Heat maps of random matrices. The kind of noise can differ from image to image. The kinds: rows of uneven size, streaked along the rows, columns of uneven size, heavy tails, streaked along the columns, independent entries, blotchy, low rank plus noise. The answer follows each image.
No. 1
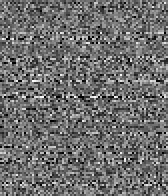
rows of uneven size
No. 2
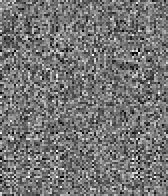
low rank plus noise
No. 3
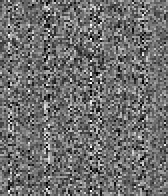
columns of uneven size
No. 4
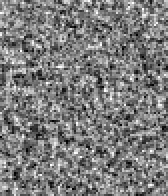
blotchy
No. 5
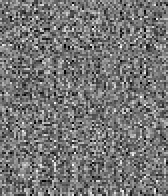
low rank plus noise
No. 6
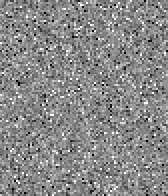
heavy tails
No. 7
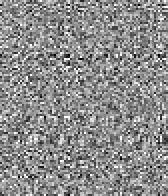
low rank plus noise
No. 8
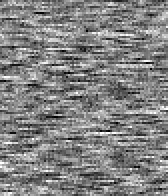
streaked along the rows
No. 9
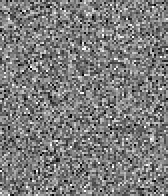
independent entries
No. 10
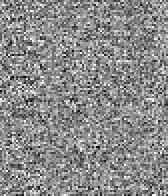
low rank plus noise
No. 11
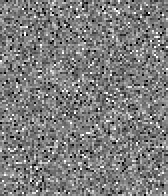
heavy tails
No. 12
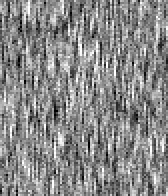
streaked along the columns
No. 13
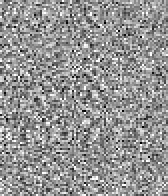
low rank plus noise
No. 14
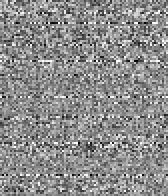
rows of uneven size
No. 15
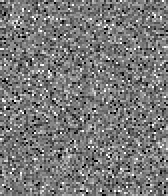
heavy tails
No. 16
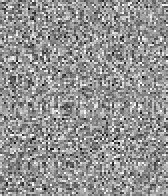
low rank plus noise
